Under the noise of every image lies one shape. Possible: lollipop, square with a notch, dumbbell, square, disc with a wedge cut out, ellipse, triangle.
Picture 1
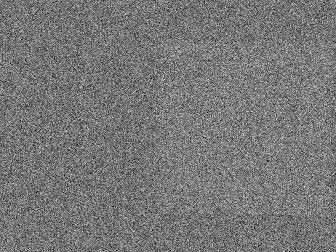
square
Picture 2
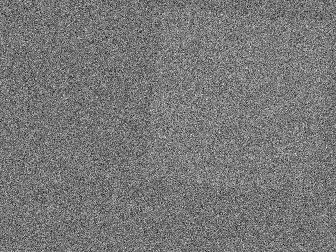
square
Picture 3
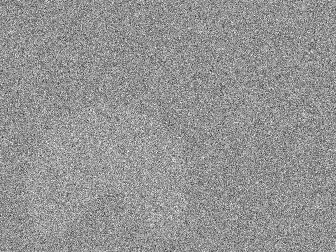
disc with a wedge cut out
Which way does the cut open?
down
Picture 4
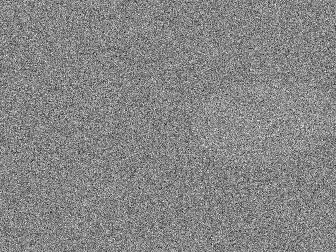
ellipse
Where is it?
middle right
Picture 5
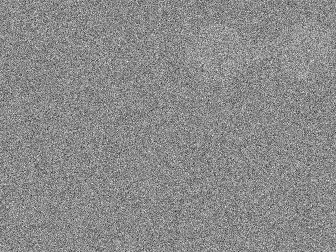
dumbbell
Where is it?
top right
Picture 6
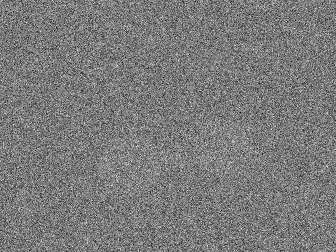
dumbbell
